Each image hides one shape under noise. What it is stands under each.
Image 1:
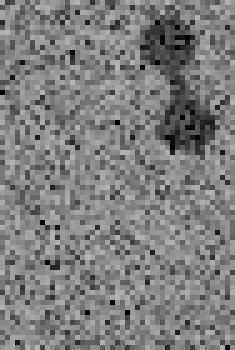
dark dumbbell, top right
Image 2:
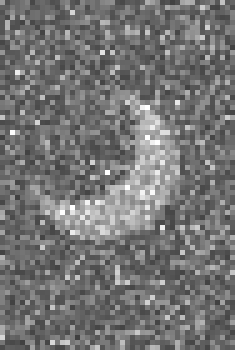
light crescent
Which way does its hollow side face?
up and left
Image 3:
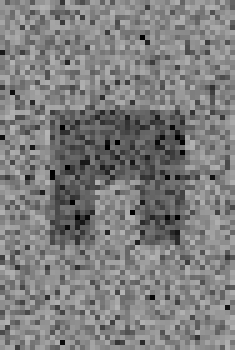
dark square with a notch
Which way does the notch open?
down
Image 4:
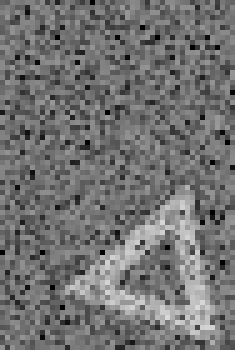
light triangle frame
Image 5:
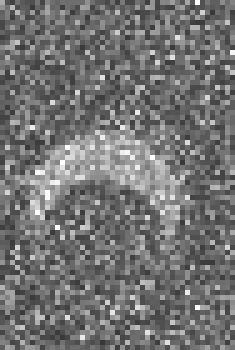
light crescent
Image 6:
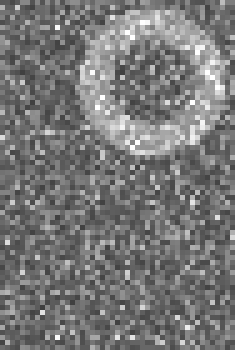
light ring
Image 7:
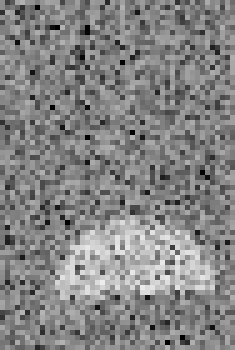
light half disc
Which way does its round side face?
up
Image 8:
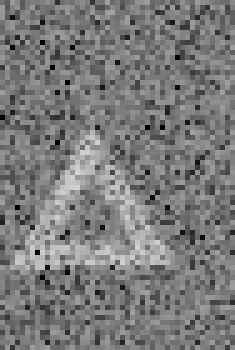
light triangle frame
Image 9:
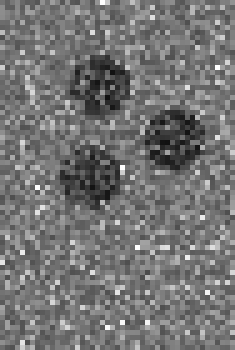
dark three dots
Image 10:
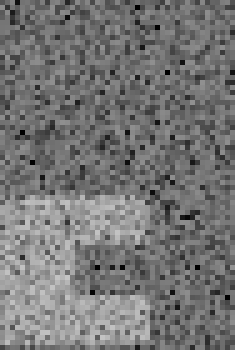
light square with a notch
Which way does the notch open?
right
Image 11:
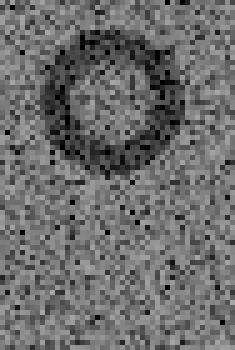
dark ring
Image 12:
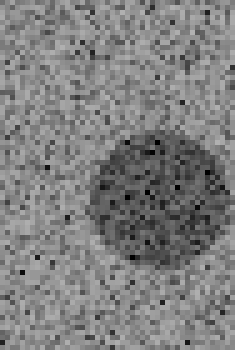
dark disc
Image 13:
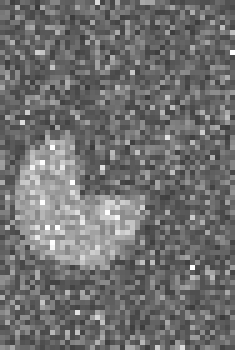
light disc with a wedge cut out
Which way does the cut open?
up and right
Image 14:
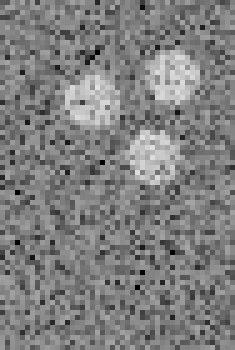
light three dots
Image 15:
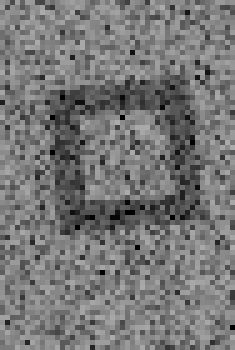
dark square frame
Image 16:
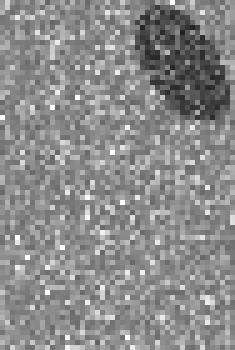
dark ellipse, top right
